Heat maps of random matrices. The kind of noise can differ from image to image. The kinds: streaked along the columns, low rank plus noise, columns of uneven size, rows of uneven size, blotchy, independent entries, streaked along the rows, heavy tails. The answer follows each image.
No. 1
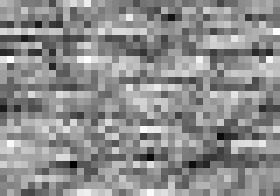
streaked along the rows
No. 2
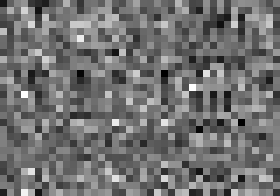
low rank plus noise
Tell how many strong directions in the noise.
two
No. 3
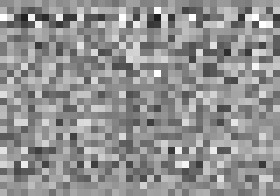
rows of uneven size
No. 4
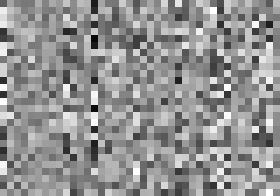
columns of uneven size
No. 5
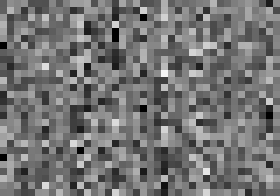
columns of uneven size
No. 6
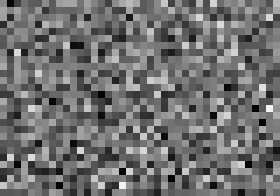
independent entries
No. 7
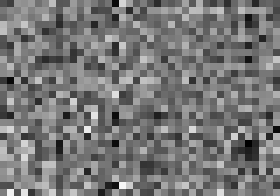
low rank plus noise
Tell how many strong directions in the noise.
three or four
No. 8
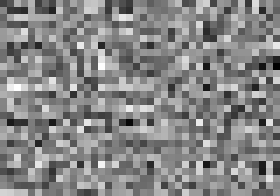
low rank plus noise
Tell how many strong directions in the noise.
two
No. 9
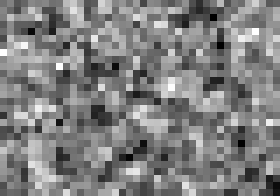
blotchy
